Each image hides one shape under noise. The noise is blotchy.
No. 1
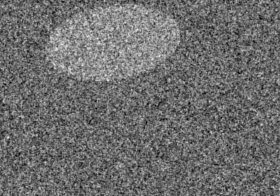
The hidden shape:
ellipse
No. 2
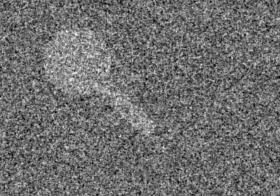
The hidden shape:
lollipop
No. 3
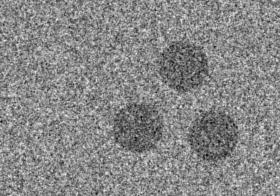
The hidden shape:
three dots
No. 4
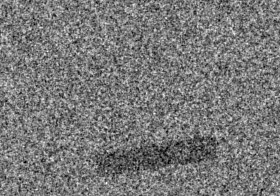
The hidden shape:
bar
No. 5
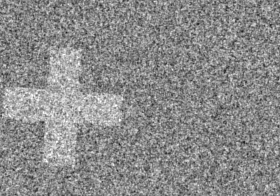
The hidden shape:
cross
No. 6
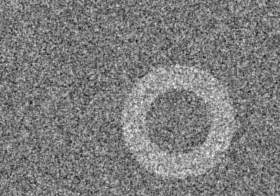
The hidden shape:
ring
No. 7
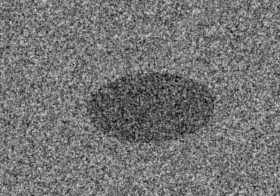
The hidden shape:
ellipse
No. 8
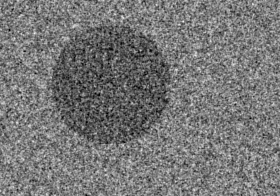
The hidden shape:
disc
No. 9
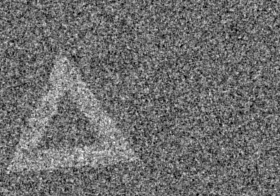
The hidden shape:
triangle frame
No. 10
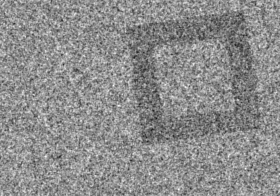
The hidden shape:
square frame
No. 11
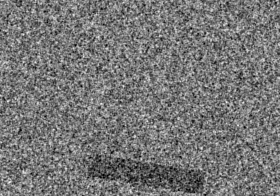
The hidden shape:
bar
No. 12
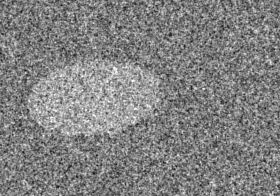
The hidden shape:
ellipse
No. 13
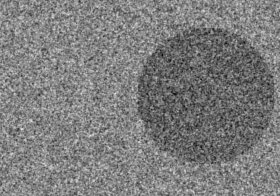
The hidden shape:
disc
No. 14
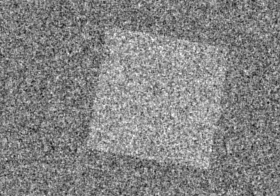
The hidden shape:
square
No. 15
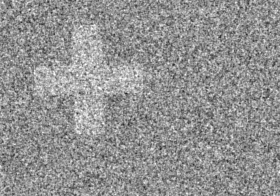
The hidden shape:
cross
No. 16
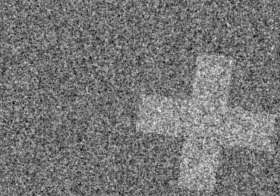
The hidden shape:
cross
